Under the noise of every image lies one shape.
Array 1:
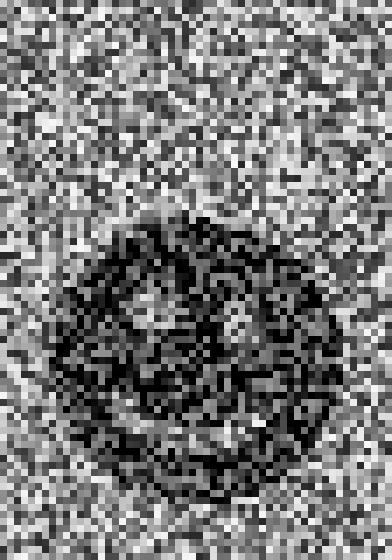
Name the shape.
smiling face
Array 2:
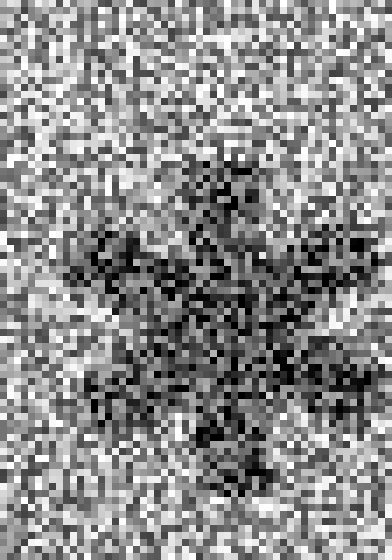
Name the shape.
asterisk
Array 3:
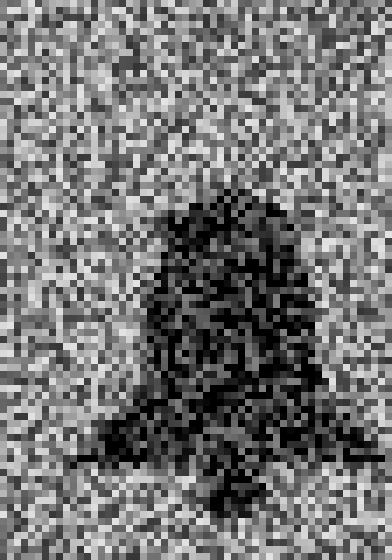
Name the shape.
bell
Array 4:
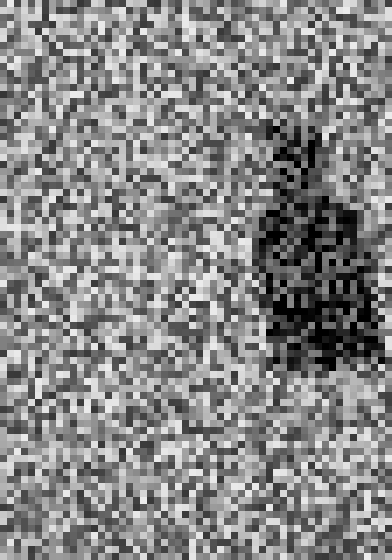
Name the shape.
bottle
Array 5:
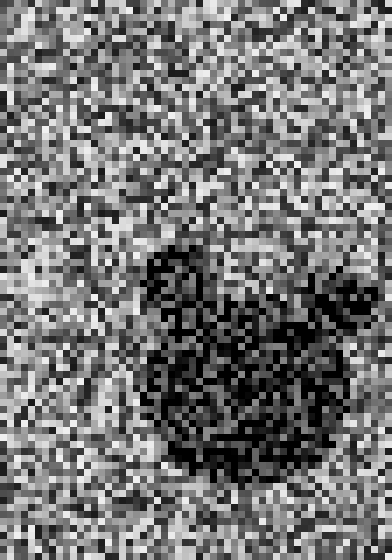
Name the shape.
bear's head
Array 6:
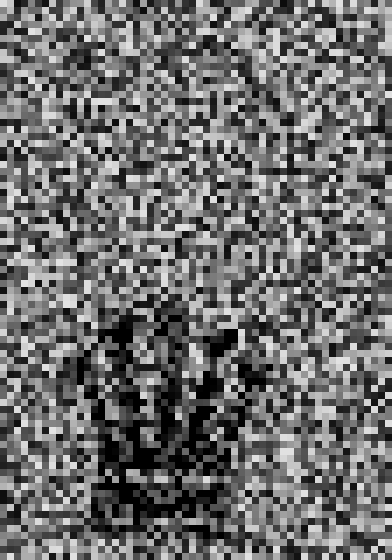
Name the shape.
chess queen
